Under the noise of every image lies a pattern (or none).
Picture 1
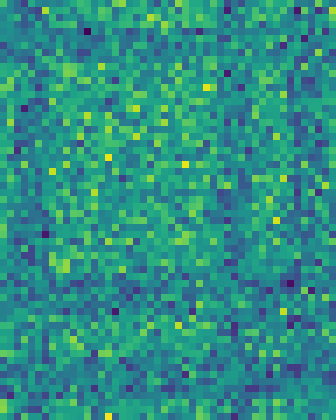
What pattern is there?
bands of rows crossing bands of columns
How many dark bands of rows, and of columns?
3 and 3
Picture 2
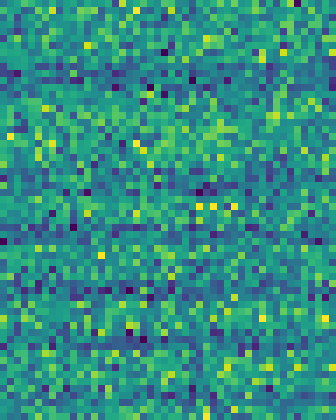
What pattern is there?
bands of rows
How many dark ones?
6
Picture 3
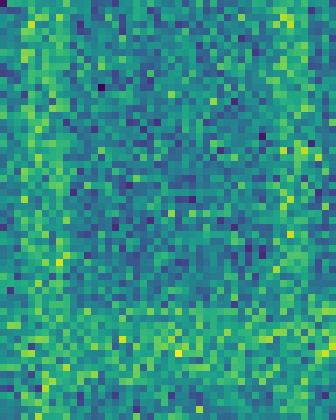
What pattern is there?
bands of rows crossing bands of columns
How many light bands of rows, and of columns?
1 and 2
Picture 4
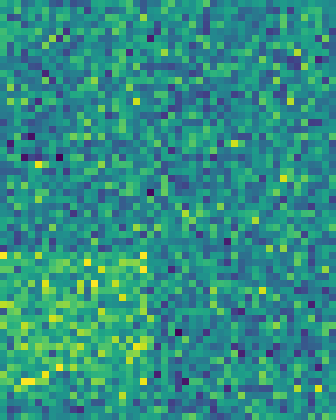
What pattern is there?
one block
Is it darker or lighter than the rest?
lighter
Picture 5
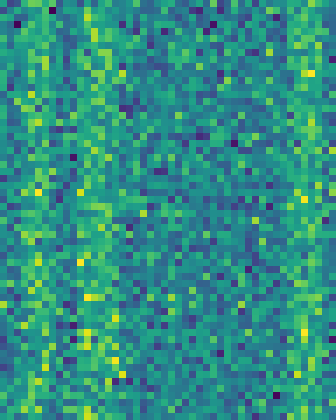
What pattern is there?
bands of columns
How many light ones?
3
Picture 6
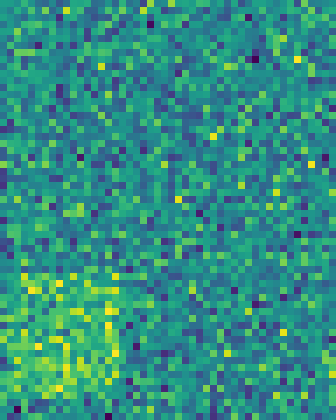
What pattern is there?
one block
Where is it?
bottom left
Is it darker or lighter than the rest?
lighter
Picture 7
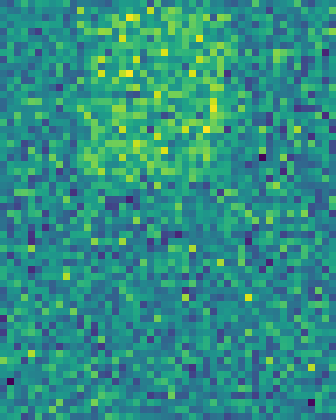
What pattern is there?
one block
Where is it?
top middle
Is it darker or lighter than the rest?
lighter
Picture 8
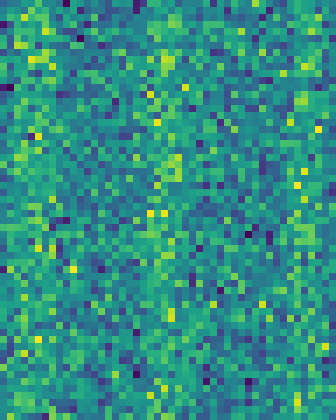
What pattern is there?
bands of columns
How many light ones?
3
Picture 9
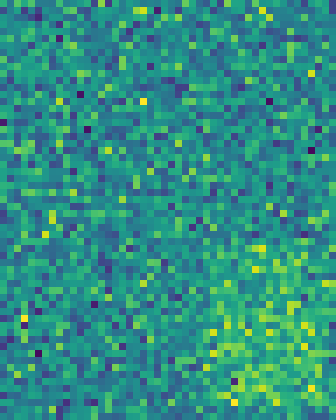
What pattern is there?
one block
